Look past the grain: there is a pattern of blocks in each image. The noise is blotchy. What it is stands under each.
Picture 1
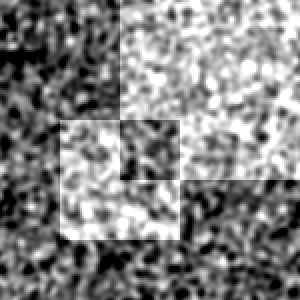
mirrored about the diagonal from the bottom left
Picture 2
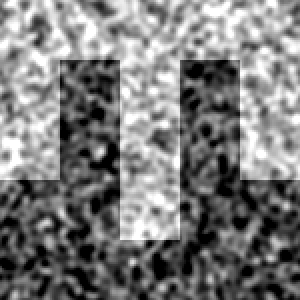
left and right mirror each other
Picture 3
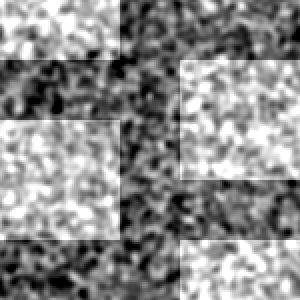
the same after a half turn
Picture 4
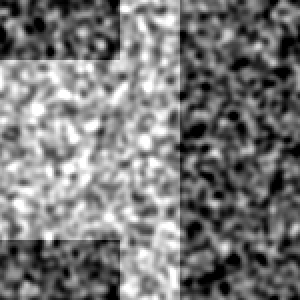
top and bottom mirror each other
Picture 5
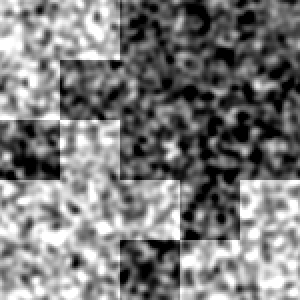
mirrored about the diagonal from the bottom left
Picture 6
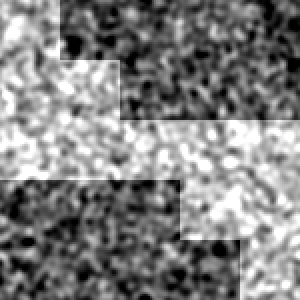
the same after a half turn
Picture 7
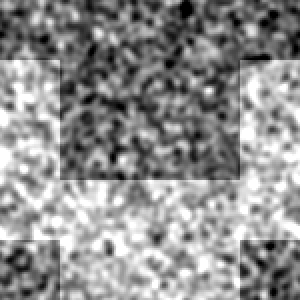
left and right mirror each other
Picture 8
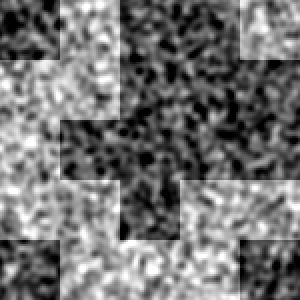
mirrored about the diagonal from the bottom left
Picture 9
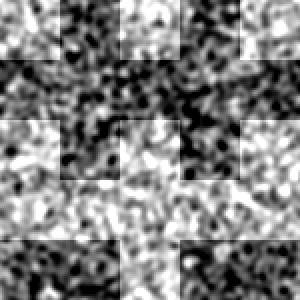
left and right mirror each other
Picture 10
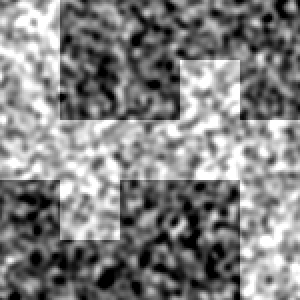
the same after a half turn
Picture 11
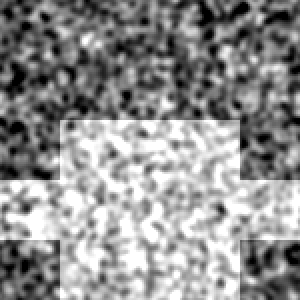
left and right mirror each other
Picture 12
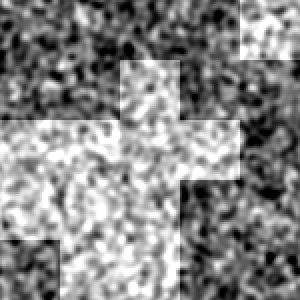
mirrored about the diagonal from the bottom left
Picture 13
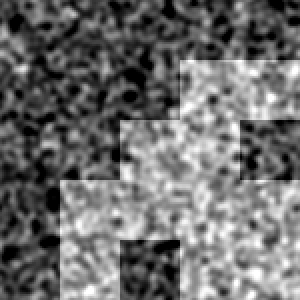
mirrored about the diagonal from the top left
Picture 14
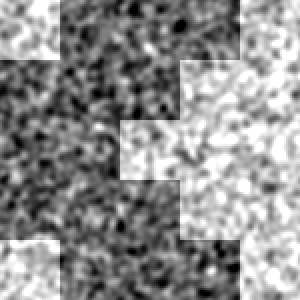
top and bottom mirror each other
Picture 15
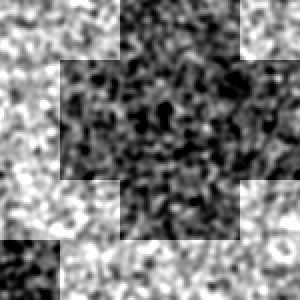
mirrored about the diagonal from the bottom left
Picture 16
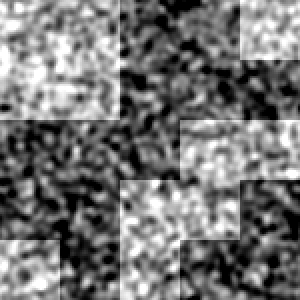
mirrored about the diagonal from the top left
